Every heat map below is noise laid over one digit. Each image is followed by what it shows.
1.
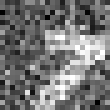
7
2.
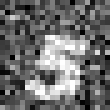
5
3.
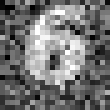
6
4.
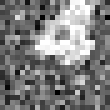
4
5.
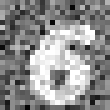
6
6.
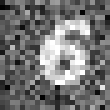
6
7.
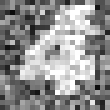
4
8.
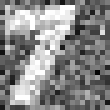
7
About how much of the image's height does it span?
nearly all
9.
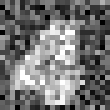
4
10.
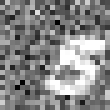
5
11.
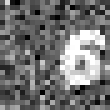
6
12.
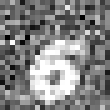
6
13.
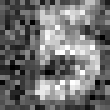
5
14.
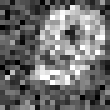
9
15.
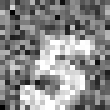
5
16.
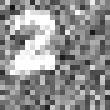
2
